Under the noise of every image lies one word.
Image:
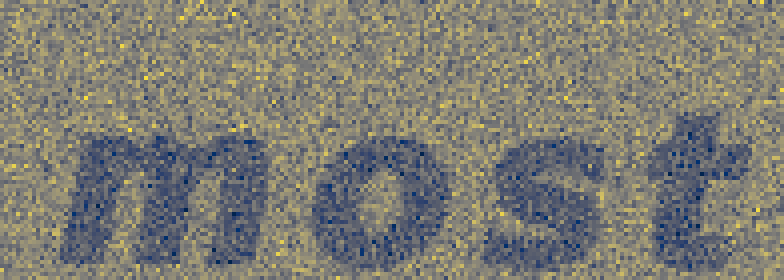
most
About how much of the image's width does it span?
nearly all
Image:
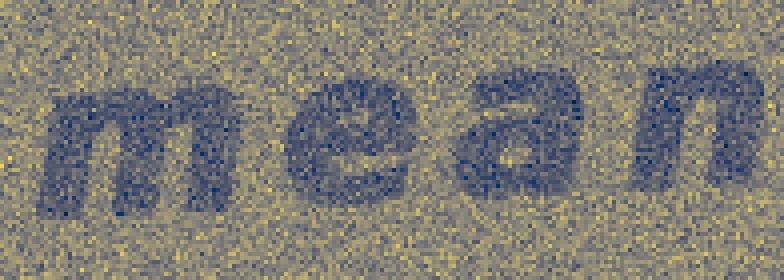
mean
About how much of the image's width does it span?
nearly all
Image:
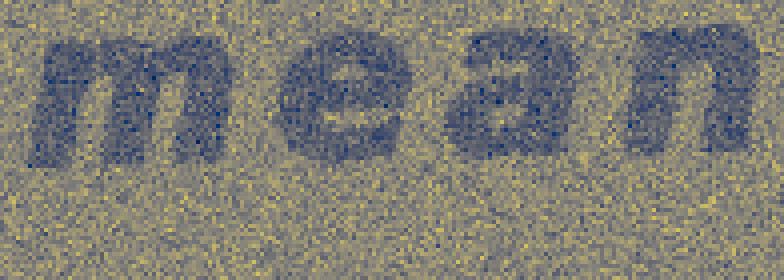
mean
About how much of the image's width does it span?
nearly all
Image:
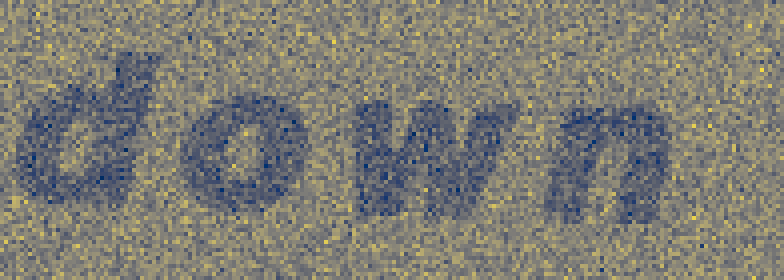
down
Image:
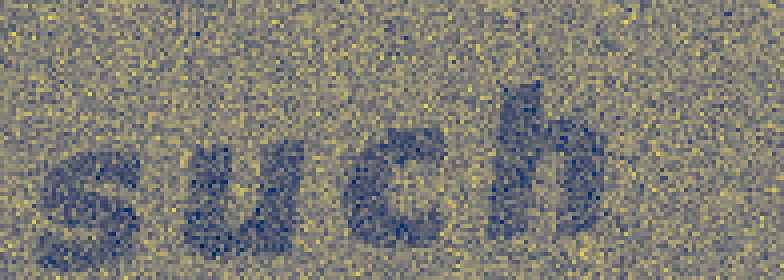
such
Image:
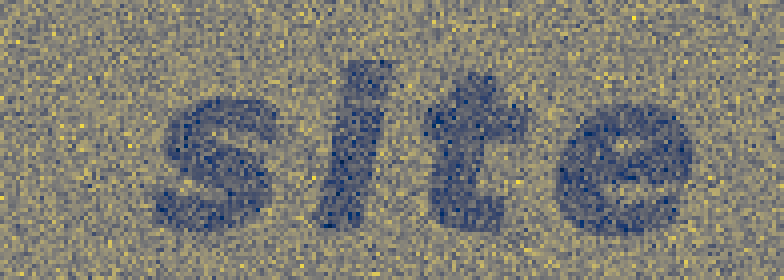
site
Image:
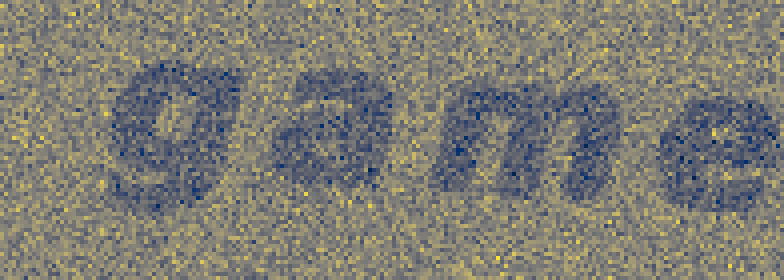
game
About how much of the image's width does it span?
nearly all
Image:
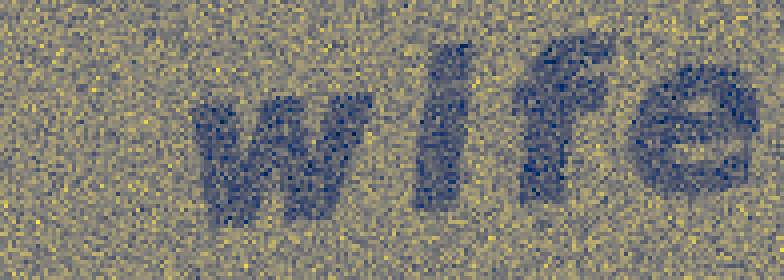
wife
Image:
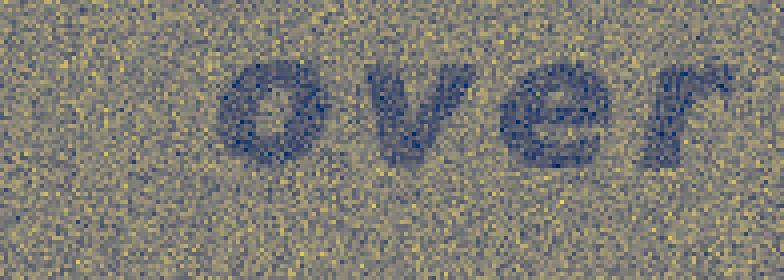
over
